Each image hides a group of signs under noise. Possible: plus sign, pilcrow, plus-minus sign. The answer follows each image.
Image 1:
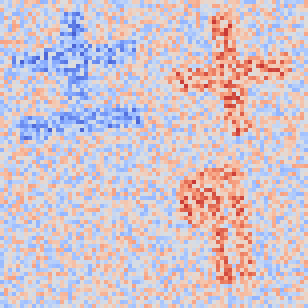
top left: blue plus-minus sign; top right: red plus sign; bottom right: red pilcrow
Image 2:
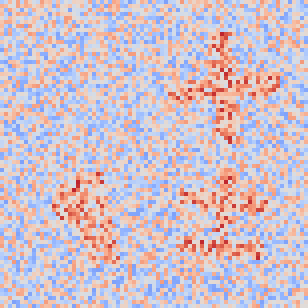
top right: red plus sign; bottom left: red pilcrow; bottom right: red plus-minus sign
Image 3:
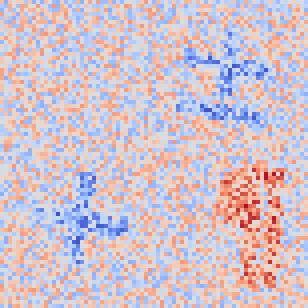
top right: blue plus-minus sign; bottom left: blue plus sign; bottom right: red pilcrow
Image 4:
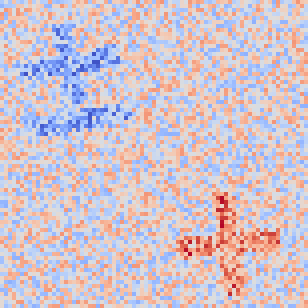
top left: blue plus-minus sign; bottom right: red plus sign
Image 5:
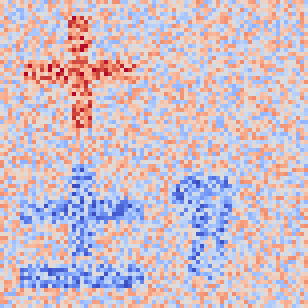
top left: red plus sign; bottom left: blue plus-minus sign; bottom right: blue pilcrow
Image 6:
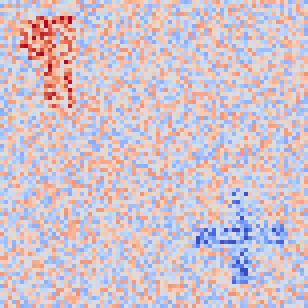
top left: red pilcrow; bottom right: blue plus sign
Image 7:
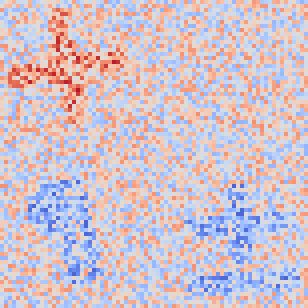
top left: red plus sign; bottom left: blue pilcrow; bottom right: blue plus-minus sign
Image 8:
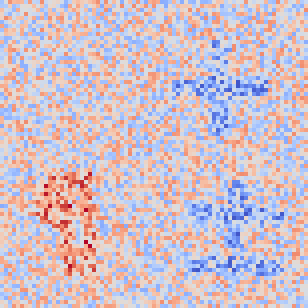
top right: blue plus sign; bottom left: red pilcrow; bottom right: blue plus-minus sign
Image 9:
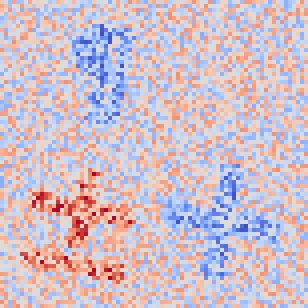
top left: blue pilcrow; bottom left: red plus-minus sign; bottom right: blue plus sign
